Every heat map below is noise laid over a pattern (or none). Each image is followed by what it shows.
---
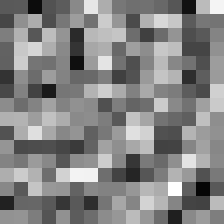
rings round one point
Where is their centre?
top left
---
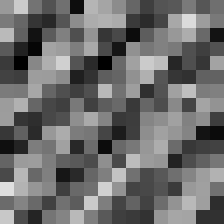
diagonal stripes
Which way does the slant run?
bottom left to top right
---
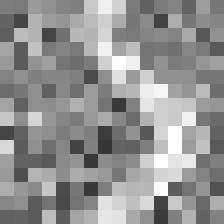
a wavy band
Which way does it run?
top to bottom
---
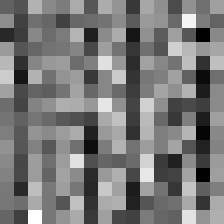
vertical stripes
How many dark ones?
6
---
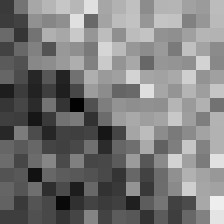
a sharp edge
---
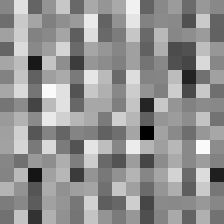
vertical stripes
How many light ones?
6
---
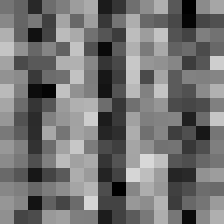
vertical stripes
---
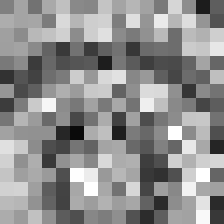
rings round one point
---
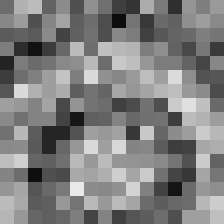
rings round one point
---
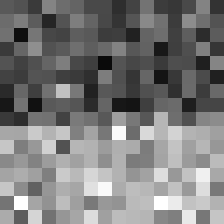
a sharp edge
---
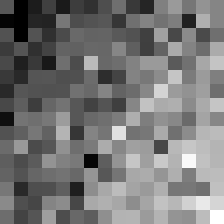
a smooth slope
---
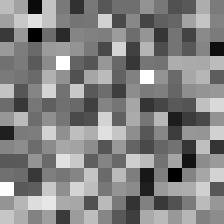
only noise
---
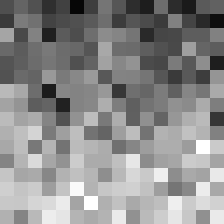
a smooth slope
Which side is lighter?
bottom
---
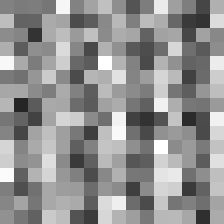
vertical stripes
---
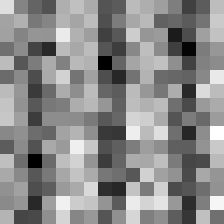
vertical stripes
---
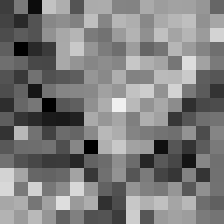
spokes from one point
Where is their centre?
bottom middle
